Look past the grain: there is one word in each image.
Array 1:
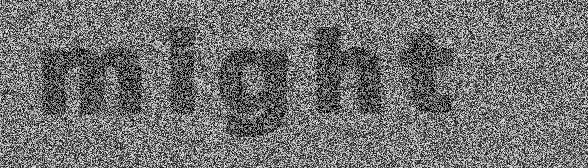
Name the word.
might
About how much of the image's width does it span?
two thirds
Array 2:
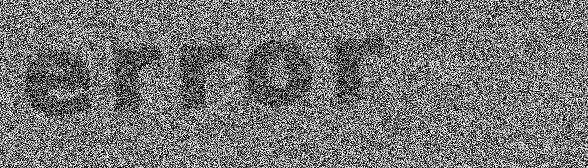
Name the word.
error
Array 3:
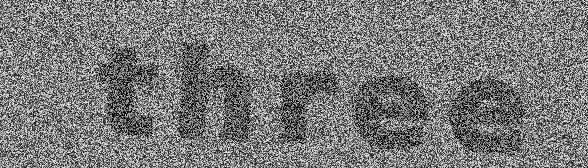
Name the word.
three
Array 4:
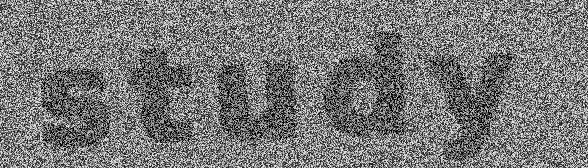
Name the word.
study
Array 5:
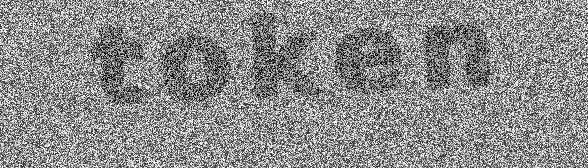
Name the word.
token
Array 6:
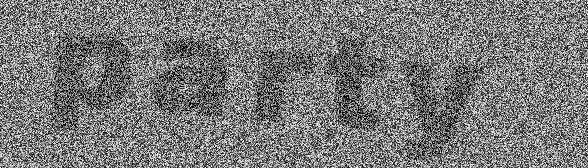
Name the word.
party
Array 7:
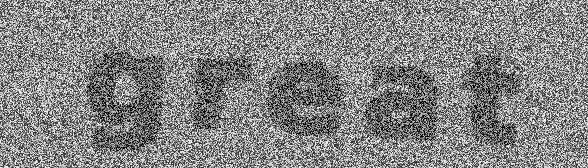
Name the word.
great
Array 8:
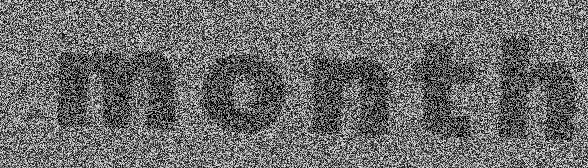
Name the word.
month
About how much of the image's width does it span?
nearly all
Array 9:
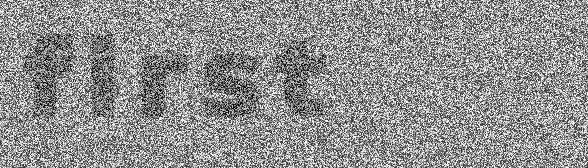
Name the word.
first
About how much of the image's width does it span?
half
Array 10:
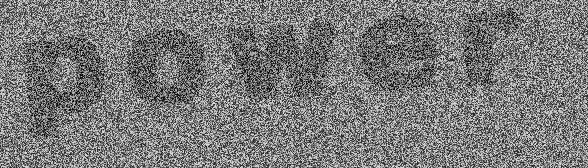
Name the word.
power
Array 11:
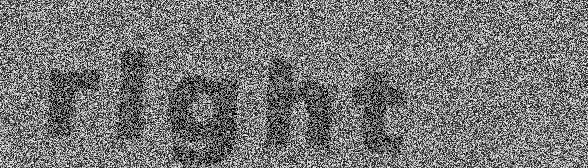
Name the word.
right
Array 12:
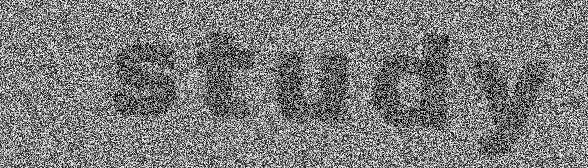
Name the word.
study
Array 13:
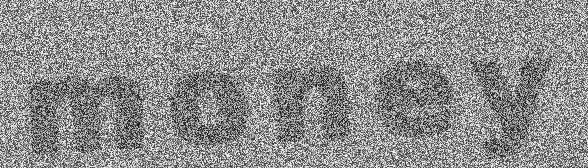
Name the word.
money
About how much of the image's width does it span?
nearly all
